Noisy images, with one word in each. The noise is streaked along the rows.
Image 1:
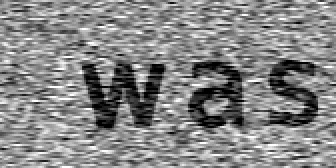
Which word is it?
was
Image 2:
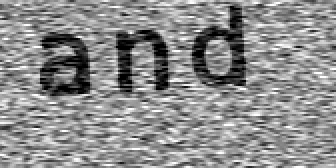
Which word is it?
and
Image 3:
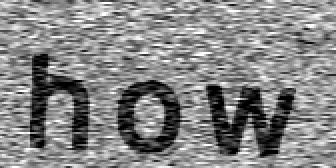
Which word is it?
how
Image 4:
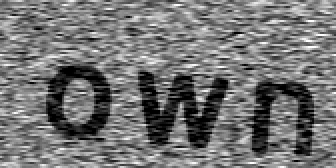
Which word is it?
own
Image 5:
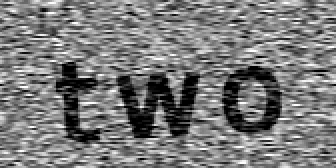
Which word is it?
two
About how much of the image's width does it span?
two thirds
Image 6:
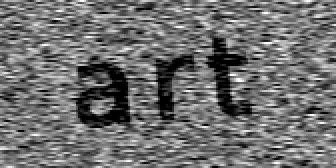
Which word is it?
art
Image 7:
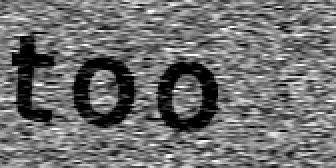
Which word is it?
too
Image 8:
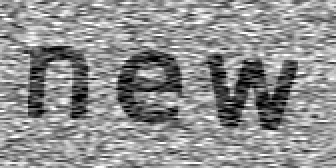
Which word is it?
new
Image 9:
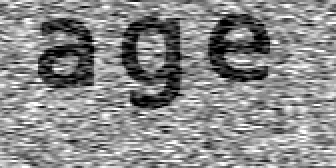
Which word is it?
age
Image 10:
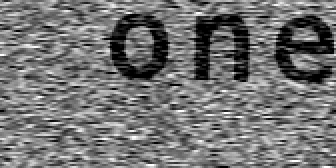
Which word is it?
one
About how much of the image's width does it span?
two thirds
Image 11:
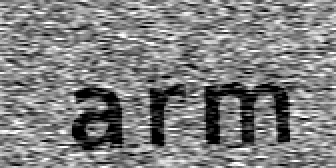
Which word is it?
arm
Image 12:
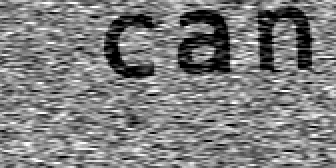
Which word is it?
can
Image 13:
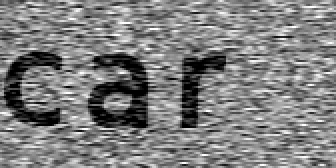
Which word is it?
car
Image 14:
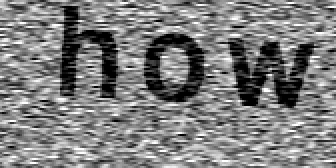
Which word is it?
how
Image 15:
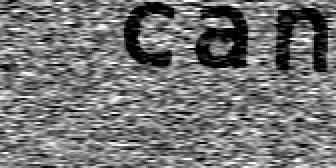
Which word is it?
can
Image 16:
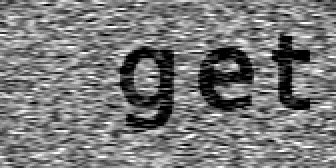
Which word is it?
get
